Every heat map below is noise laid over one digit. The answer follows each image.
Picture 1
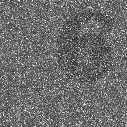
6
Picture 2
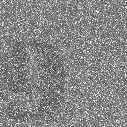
9
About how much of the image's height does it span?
two thirds
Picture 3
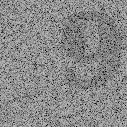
9
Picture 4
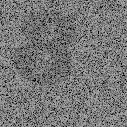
8
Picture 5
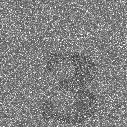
3
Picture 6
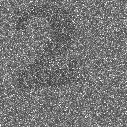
2
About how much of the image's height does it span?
two thirds
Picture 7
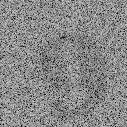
9
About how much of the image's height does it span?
two thirds
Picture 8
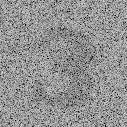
3
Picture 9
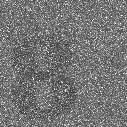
8
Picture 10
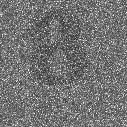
8
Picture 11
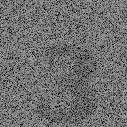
3
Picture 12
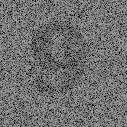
9
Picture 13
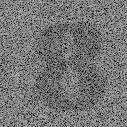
8
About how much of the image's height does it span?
two thirds
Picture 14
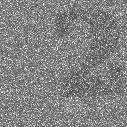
2
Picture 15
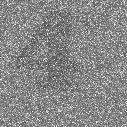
4
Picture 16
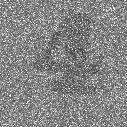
4
